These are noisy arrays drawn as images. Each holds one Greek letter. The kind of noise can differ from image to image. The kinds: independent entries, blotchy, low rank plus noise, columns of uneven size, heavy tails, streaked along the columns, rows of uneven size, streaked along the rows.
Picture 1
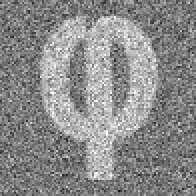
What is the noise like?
low rank plus noise
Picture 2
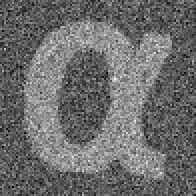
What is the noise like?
independent entries
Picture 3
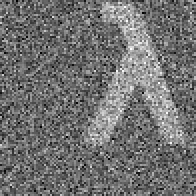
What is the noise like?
independent entries
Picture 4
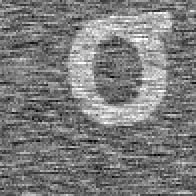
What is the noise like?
streaked along the rows
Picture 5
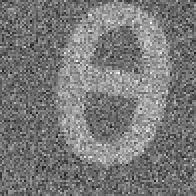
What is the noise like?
low rank plus noise
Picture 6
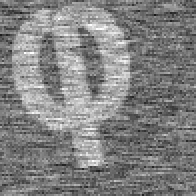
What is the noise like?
streaked along the rows
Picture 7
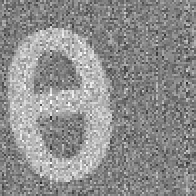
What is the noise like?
columns of uneven size
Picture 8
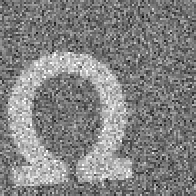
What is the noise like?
independent entries
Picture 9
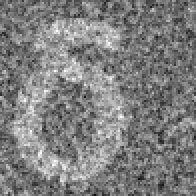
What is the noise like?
blotchy
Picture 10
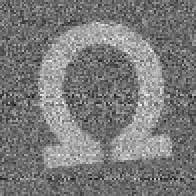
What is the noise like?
rows of uneven size
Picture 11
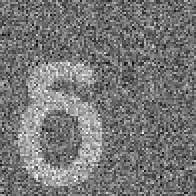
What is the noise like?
low rank plus noise
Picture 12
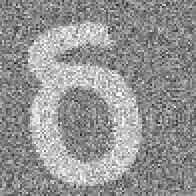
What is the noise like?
low rank plus noise
